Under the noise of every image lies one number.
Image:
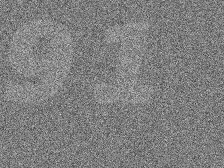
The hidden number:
91
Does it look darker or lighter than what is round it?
lighter
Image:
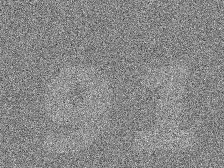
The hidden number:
91
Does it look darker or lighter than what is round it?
lighter
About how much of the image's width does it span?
two thirds
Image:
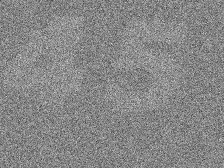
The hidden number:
45
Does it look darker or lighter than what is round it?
lighter
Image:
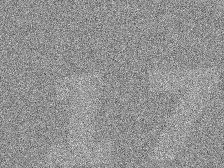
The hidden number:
17
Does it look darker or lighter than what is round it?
lighter
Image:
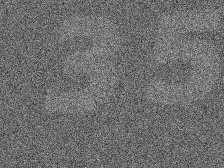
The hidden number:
35
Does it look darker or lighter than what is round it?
lighter
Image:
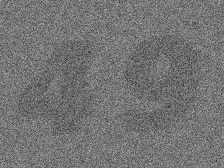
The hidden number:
49
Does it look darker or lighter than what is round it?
darker
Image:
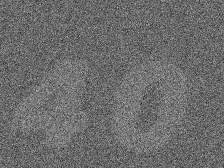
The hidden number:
40
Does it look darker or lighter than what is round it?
lighter
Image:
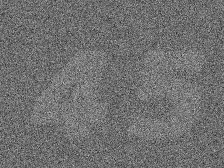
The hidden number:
45
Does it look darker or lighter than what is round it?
lighter
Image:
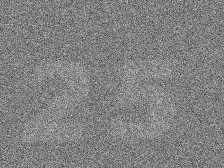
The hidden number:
25
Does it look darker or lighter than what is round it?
lighter
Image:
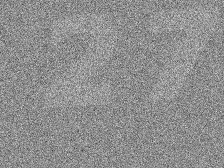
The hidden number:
27
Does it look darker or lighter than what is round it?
lighter
